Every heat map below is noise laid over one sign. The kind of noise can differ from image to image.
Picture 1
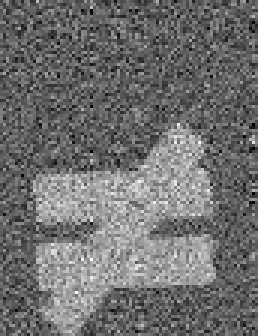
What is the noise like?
low rank plus noise
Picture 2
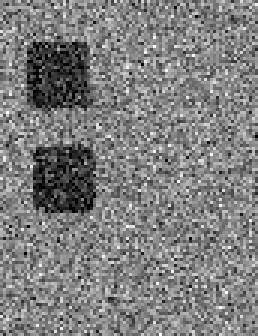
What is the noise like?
independent entries
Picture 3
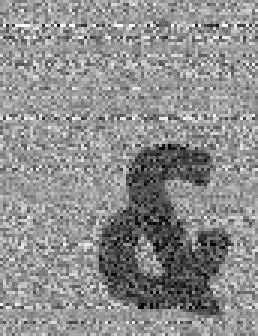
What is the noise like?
rows of uneven size
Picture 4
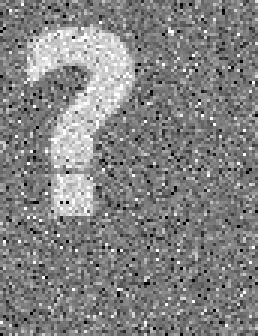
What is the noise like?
heavy tails
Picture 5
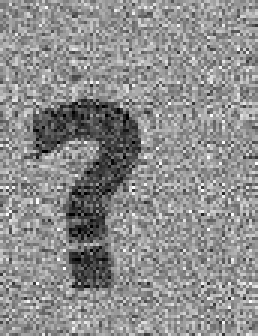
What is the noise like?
low rank plus noise
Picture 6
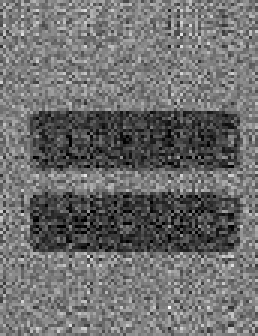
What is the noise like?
low rank plus noise
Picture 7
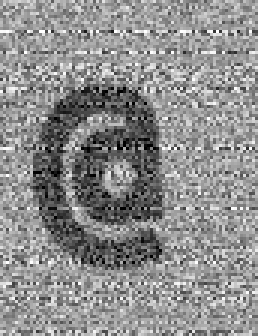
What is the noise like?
rows of uneven size
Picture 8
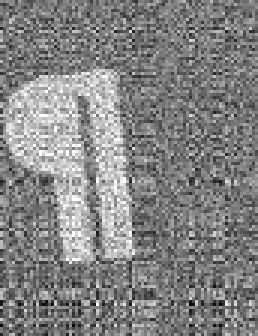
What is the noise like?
low rank plus noise
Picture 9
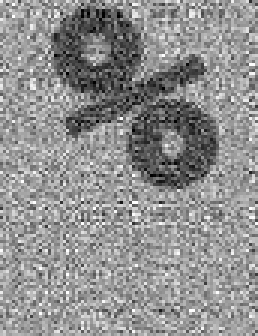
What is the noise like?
low rank plus noise
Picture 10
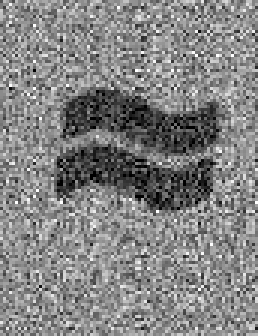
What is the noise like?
low rank plus noise
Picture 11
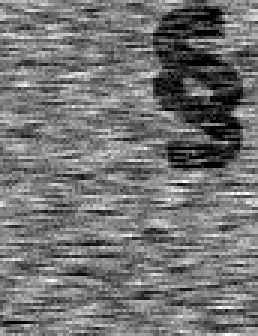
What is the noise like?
streaked along the rows
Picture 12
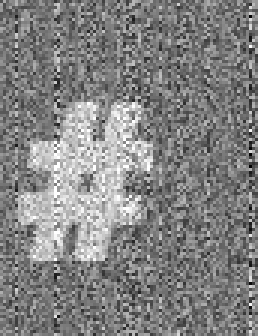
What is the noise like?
columns of uneven size
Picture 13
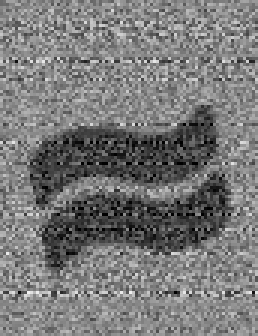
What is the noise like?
rows of uneven size
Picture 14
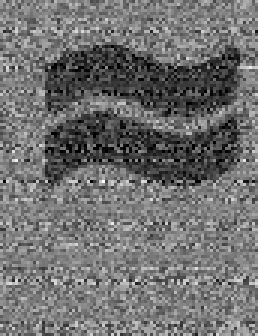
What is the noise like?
rows of uneven size
